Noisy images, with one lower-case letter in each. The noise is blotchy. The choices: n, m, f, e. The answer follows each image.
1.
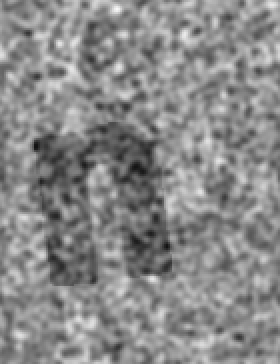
n
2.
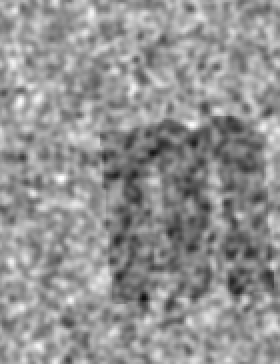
m
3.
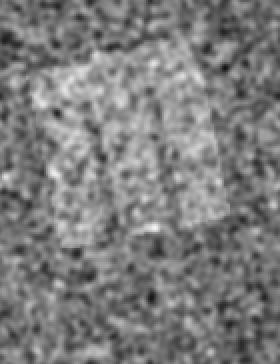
m
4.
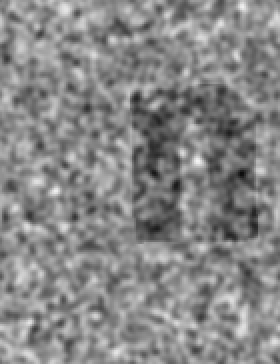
n
